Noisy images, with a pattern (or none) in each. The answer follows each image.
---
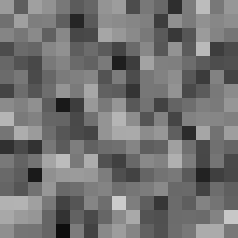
a checkerboard
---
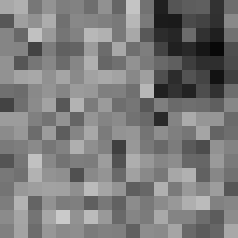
one block
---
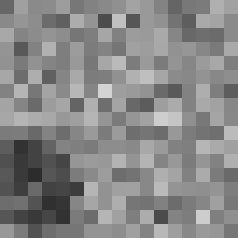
one block
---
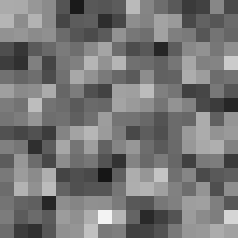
a checkerboard
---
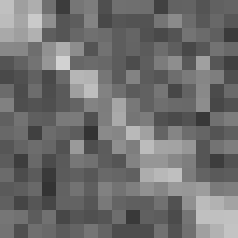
blocks along the diagonal
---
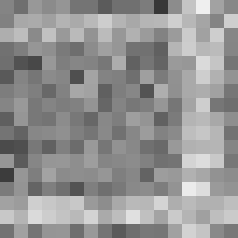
bands of rows crossing bands of columns
